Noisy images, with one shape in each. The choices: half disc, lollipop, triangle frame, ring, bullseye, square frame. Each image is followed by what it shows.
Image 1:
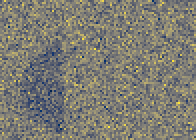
half disc
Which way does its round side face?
left
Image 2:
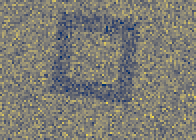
square frame
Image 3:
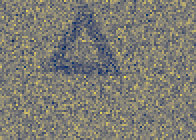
triangle frame
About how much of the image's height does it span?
half
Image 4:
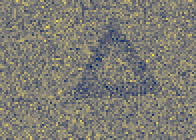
triangle frame
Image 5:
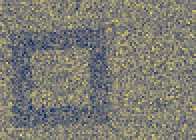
square frame
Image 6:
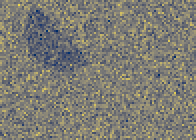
half disc
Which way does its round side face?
down and left
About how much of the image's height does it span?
half
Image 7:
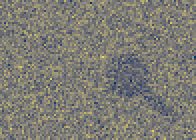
lollipop
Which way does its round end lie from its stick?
up and left
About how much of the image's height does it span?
half
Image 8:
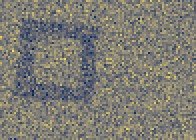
square frame
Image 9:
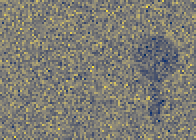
lollipop
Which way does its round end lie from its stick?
up
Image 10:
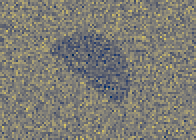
half disc
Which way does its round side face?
up and right
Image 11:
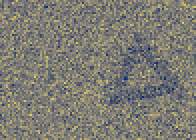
triangle frame
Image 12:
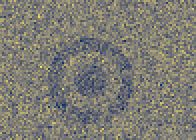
bullseye
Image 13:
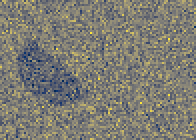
half disc
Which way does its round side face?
down and left
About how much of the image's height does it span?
half
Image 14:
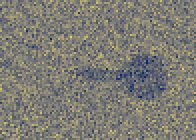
lollipop
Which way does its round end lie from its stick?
right
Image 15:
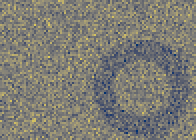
ring
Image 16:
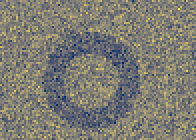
ring
